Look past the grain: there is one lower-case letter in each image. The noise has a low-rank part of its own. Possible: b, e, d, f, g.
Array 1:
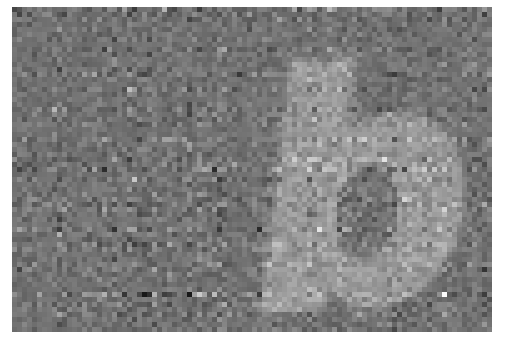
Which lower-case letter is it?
b
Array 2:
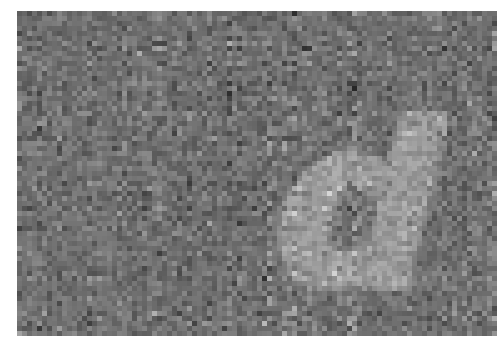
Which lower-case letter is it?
d
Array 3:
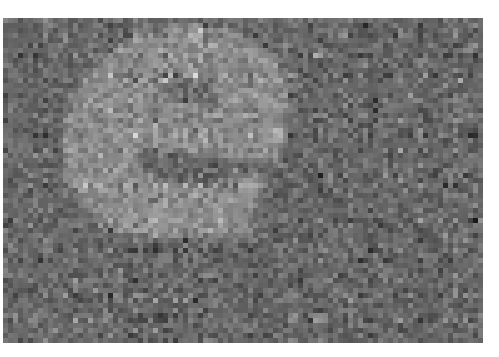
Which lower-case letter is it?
e
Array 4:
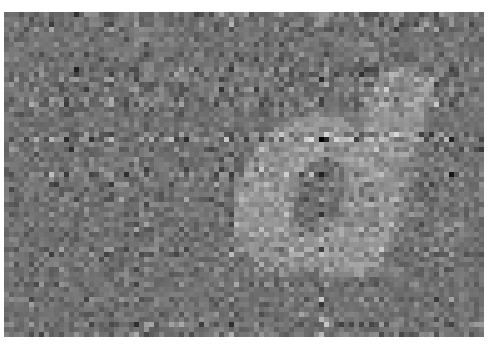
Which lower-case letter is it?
d
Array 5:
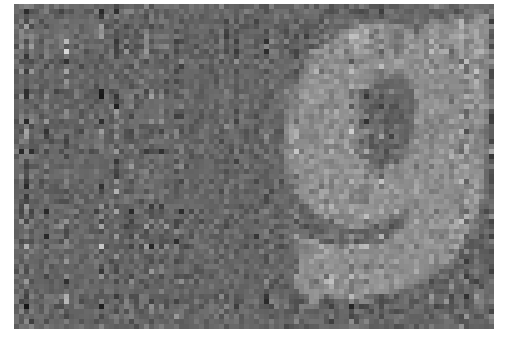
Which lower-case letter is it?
g
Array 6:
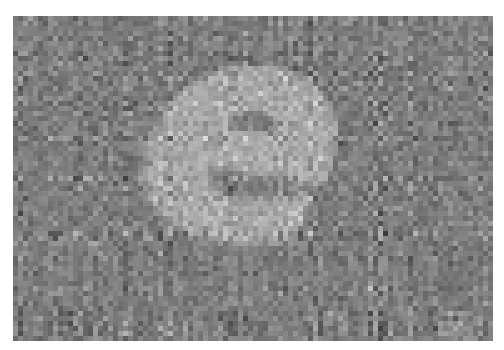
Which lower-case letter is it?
e
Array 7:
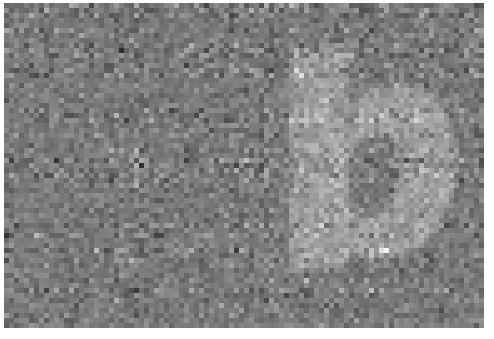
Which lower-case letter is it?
b
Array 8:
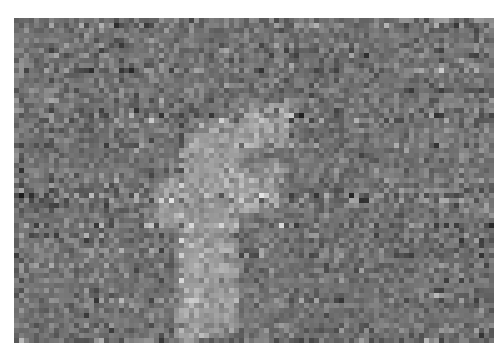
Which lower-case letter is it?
f
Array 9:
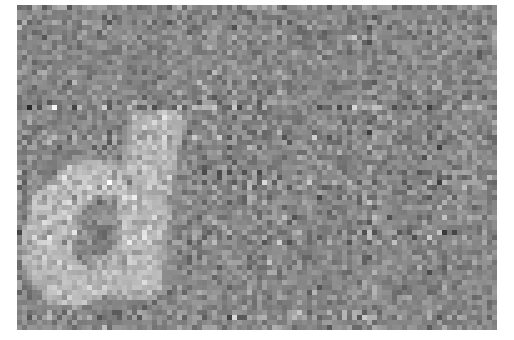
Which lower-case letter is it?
d
